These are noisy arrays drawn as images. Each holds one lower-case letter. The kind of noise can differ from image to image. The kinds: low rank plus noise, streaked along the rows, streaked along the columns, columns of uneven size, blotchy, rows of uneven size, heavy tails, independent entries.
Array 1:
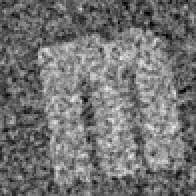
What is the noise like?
blotchy
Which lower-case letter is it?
m
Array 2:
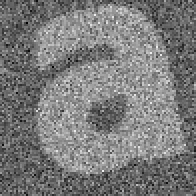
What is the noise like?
independent entries
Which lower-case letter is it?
a
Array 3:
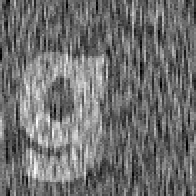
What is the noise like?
streaked along the columns
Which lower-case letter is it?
g
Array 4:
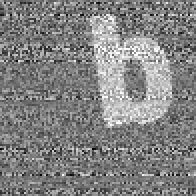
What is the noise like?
rows of uneven size
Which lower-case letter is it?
b
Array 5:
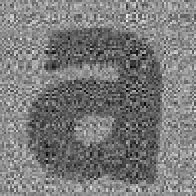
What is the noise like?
low rank plus noise
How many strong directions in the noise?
two
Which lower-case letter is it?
a
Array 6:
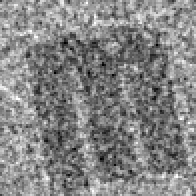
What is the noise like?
blotchy
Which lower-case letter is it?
m
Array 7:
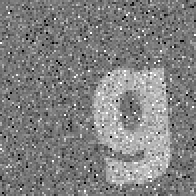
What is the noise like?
heavy tails
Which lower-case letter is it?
g
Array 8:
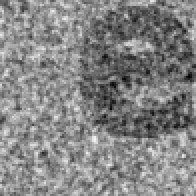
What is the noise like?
blotchy
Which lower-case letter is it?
e
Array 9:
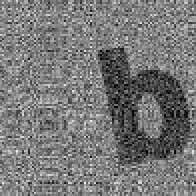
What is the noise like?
low rank plus noise
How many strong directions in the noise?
three or four
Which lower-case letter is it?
b
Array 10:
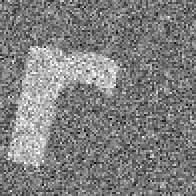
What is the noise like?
independent entries
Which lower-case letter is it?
r
